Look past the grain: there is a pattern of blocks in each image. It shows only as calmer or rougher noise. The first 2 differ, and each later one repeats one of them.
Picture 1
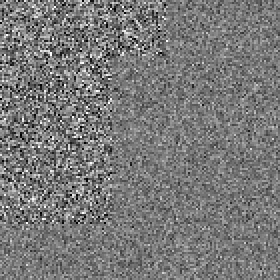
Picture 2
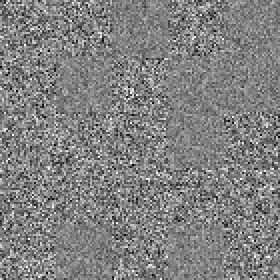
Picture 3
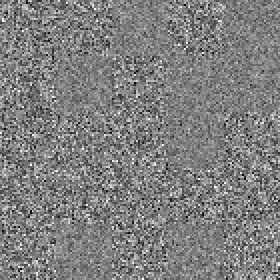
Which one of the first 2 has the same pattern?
2
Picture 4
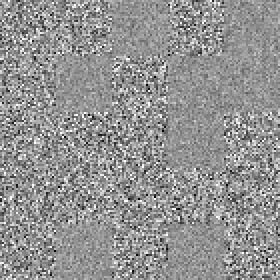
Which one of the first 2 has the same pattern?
2
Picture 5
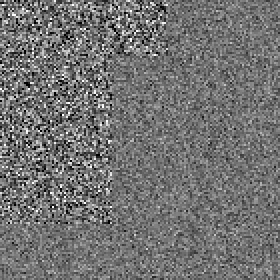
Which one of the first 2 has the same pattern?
1
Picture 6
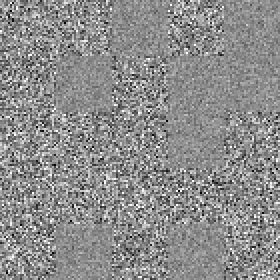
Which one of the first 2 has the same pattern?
2
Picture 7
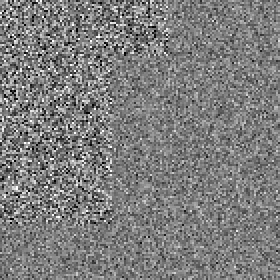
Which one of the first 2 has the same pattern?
1
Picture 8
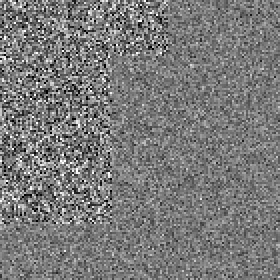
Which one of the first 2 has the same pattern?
1
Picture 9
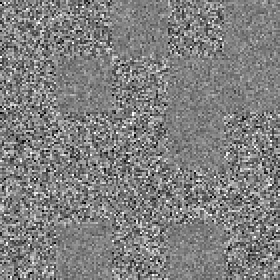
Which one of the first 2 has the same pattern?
2
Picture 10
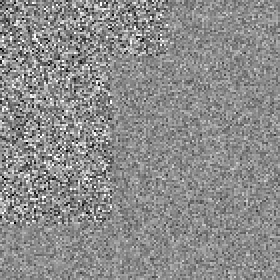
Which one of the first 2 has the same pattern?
1
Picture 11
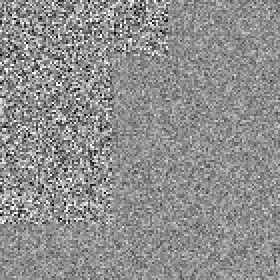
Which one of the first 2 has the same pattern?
1
